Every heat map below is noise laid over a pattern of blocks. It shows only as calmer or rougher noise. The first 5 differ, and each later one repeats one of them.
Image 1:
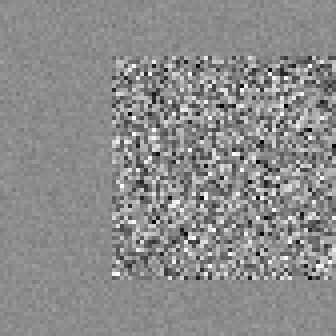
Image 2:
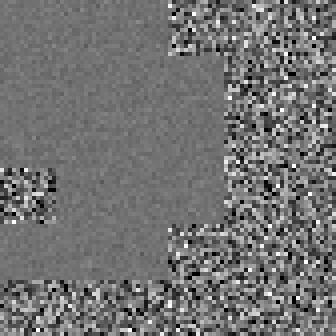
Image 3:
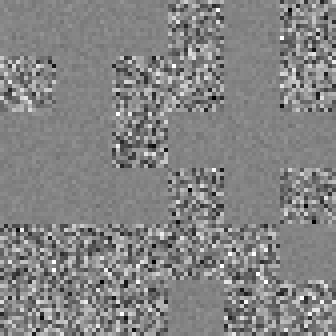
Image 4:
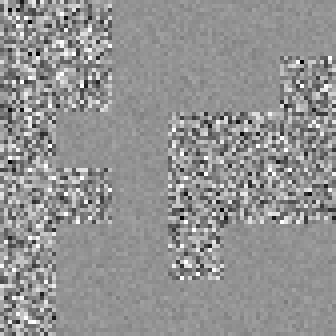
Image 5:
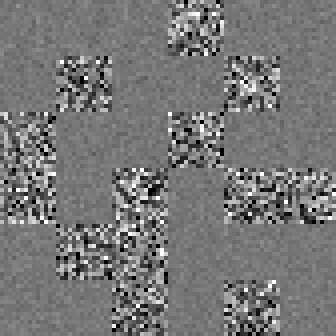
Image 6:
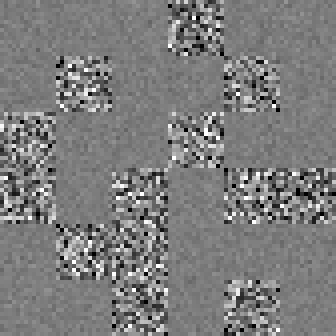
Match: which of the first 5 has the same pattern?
5
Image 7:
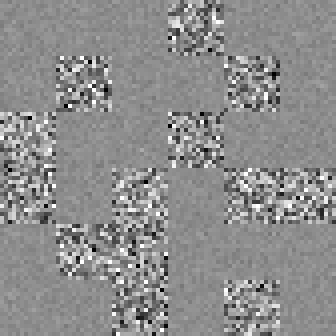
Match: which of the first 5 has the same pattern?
5
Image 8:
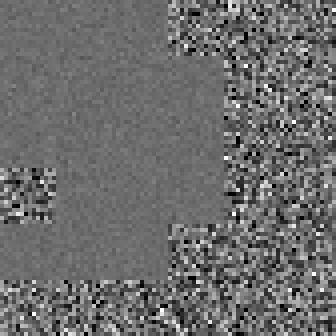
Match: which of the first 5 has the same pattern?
2
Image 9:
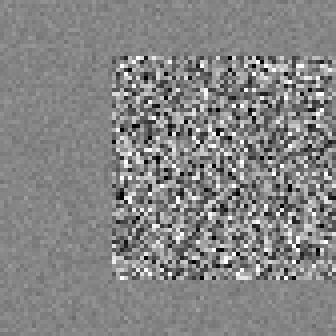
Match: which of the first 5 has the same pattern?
1
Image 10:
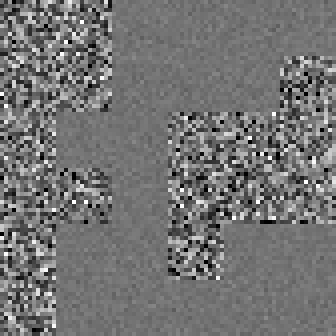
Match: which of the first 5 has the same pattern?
4
